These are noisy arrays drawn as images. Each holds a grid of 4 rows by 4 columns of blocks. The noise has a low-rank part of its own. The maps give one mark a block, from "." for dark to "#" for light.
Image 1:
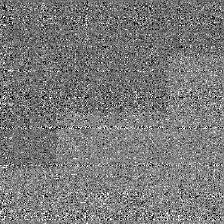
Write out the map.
. . . .
. . . #
. # # #
# # # #
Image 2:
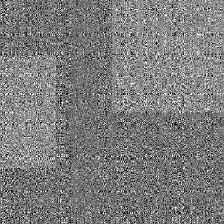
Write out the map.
. . # #
# . # #
# . . .
. . . .
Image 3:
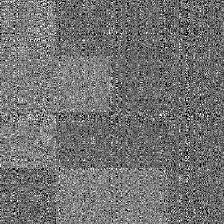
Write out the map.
# . . .
# # . .
# . . .
. # # .
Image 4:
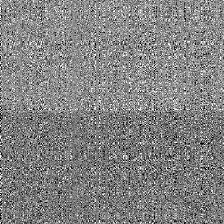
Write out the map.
# # # #
# # # #
. . . .
. . . .
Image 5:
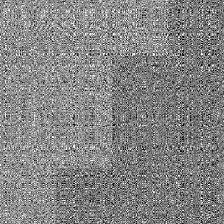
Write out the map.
# # # .
# # . .
# # . .
# . . .
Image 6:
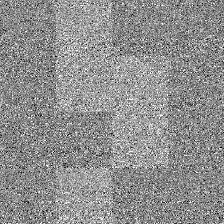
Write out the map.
. # . .
. # # .
. . # .
. # . .
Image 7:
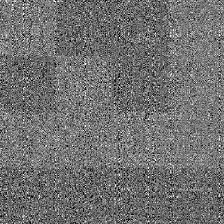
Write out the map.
# . . #
. # . #
# # # #
. . . .
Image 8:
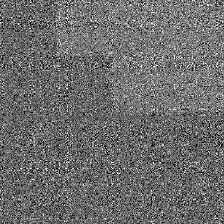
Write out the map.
. # # #
. . # #
. . . .
. . . .
